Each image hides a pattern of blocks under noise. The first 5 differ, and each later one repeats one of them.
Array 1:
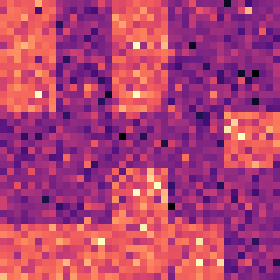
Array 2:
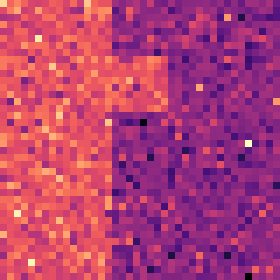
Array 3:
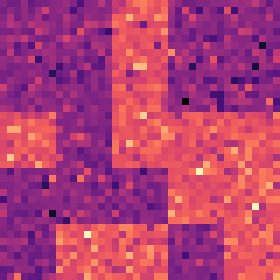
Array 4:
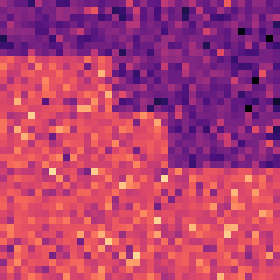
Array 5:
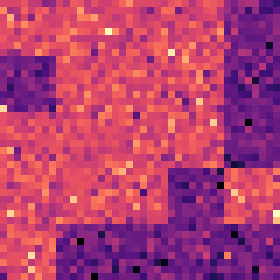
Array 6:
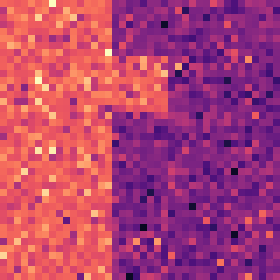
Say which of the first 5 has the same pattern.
2
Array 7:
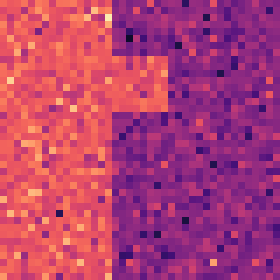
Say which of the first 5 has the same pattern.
2
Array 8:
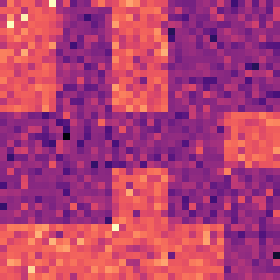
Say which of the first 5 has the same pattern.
1
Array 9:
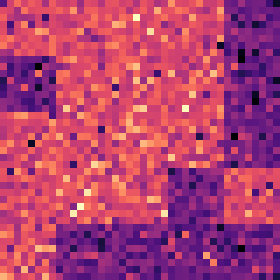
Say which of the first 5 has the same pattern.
5
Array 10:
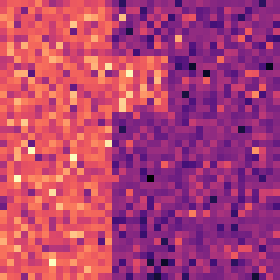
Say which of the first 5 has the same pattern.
2
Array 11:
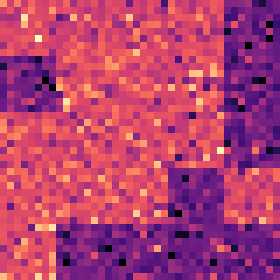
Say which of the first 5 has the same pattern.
5
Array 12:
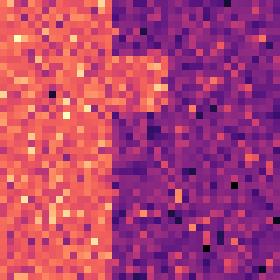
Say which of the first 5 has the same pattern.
2
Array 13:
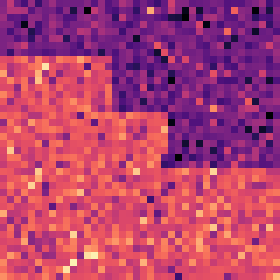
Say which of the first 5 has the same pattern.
4
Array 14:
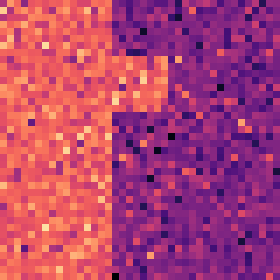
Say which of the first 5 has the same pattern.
2
